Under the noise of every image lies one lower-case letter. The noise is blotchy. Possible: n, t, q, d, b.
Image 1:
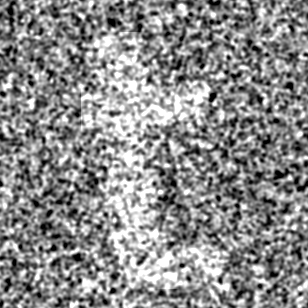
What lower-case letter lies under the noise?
t
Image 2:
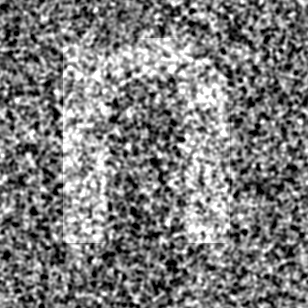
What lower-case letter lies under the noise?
n
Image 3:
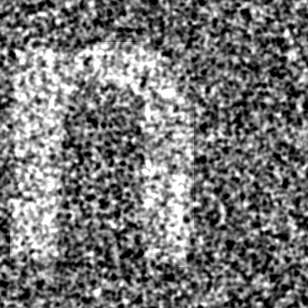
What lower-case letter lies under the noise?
n
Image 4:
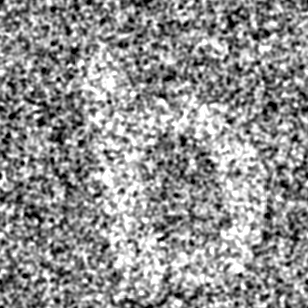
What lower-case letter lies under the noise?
b
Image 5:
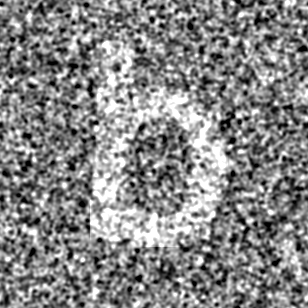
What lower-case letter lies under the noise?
b
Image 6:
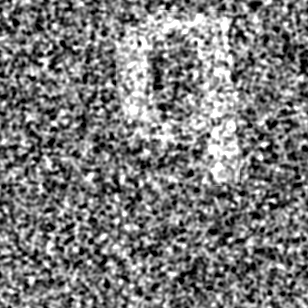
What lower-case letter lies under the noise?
q
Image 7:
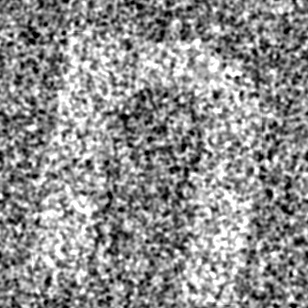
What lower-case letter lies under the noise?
n
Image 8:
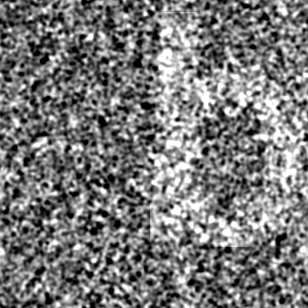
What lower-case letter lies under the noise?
b
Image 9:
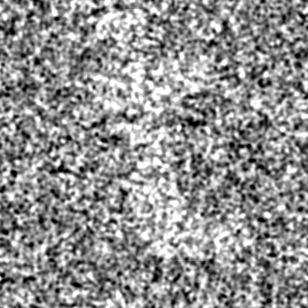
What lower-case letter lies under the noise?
t
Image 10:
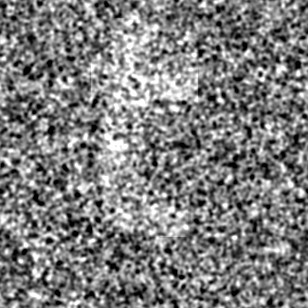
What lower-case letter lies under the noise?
t
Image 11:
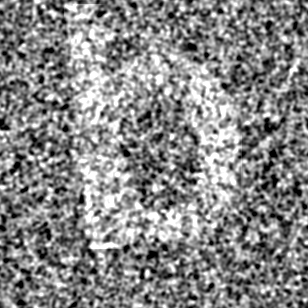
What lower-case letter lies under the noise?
b
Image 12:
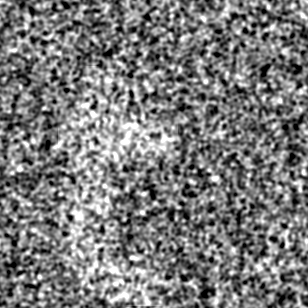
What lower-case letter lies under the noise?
t
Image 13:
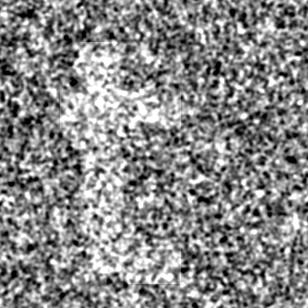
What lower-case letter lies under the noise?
t
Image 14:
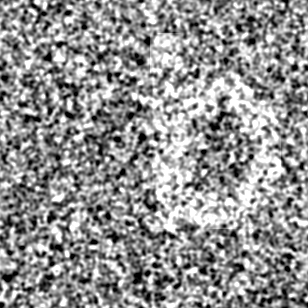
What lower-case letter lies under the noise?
b
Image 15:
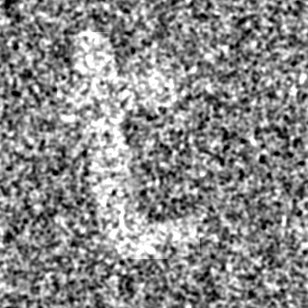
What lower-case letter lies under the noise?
t
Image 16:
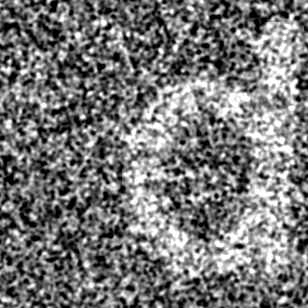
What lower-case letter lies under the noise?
d
